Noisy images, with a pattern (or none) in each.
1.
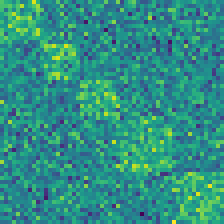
blocks along the diagonal
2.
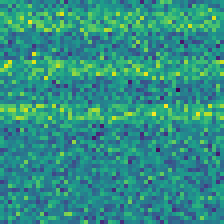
bands of rows
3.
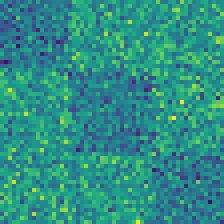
blocks along the diagonal
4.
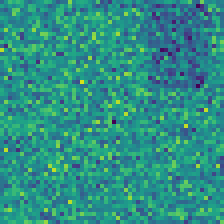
one block
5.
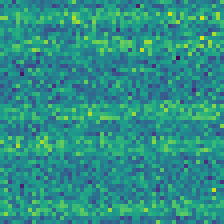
bands of rows
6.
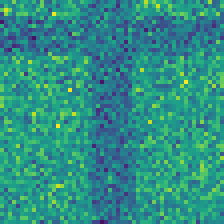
bands of rows crossing bands of columns
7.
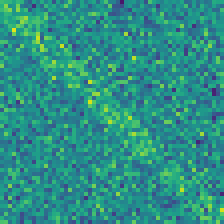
a diagonal band
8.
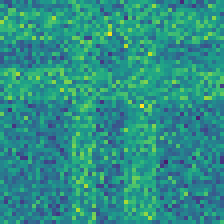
bands of rows crossing bands of columns
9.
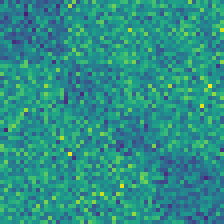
blocks along the diagonal
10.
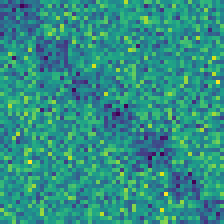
blocks along the diagonal
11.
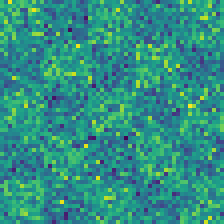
a checkerboard
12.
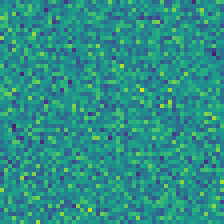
only noise
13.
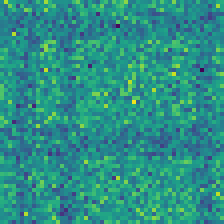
bands of rows crossing bands of columns
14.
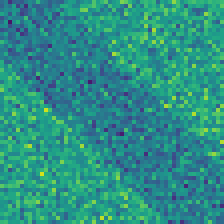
a diagonal band
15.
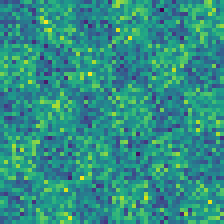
a checkerboard
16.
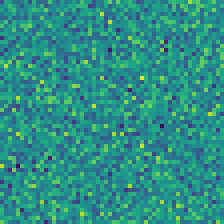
only noise
